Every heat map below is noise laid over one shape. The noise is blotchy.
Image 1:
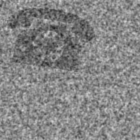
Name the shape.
telephone
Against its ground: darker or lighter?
darker
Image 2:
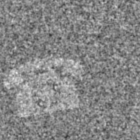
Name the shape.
telephone
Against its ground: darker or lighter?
lighter
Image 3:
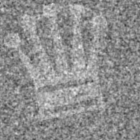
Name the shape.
chess queen
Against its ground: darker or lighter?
lighter
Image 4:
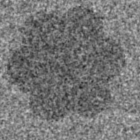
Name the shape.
flower
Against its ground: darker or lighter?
darker
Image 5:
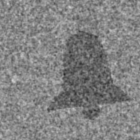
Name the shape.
bell
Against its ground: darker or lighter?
darker
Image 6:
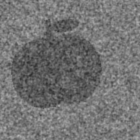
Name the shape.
apple
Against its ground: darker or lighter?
darker
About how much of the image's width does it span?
two thirds
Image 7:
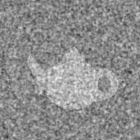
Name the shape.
teapot
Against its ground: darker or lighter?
lighter
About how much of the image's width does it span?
two thirds
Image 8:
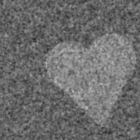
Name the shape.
heart
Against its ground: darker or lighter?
lighter
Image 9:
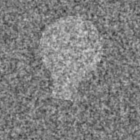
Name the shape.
light bulb
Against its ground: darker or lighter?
lighter
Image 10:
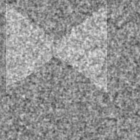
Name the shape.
bow tie
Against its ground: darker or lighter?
lighter
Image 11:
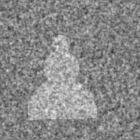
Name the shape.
chess pawn
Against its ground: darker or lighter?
lighter
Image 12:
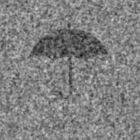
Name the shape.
umbrella
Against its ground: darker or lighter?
darker
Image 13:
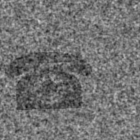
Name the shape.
telephone
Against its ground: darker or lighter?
darker
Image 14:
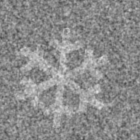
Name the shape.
snowflake
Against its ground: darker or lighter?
lighter
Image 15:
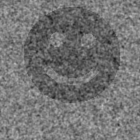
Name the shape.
smiling face
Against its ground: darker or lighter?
darker
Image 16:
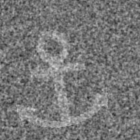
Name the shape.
anchor
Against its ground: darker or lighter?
lighter
